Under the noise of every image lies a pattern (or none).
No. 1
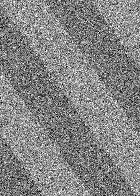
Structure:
diagonal stripes
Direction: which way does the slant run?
top left to bottom right
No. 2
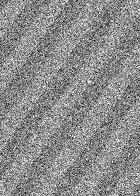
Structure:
diagonal stripes
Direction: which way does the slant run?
bottom left to top right
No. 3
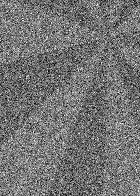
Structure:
spokes from one point
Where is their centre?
top right
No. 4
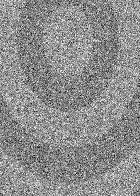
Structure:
rings round one point
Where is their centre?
top middle
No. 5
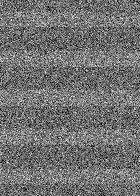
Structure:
horizontal stripes
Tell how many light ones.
5
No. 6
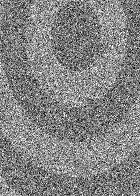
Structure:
rings round one point
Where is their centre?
top middle
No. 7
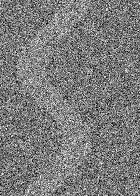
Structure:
a wavy band
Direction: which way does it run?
top to bottom
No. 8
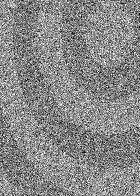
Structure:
rings round one point
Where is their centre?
top right
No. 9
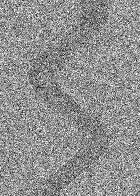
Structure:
a wavy band
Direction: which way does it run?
top to bottom
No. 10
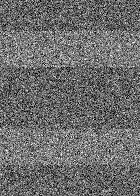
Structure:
horizontal stripes
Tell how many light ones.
2
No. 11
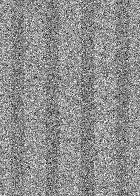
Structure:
vertical stripes
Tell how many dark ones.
4
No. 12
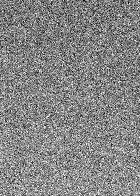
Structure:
a smooth slope
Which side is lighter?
bottom
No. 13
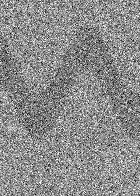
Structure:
a wavy band
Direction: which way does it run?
left to right
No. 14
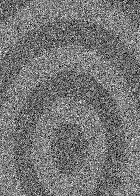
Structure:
rings round one point
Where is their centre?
bottom middle
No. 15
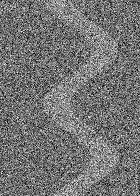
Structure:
a wavy band
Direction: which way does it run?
top to bottom
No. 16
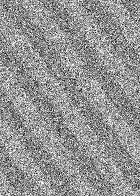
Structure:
diagonal stripes
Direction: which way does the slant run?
top left to bottom right
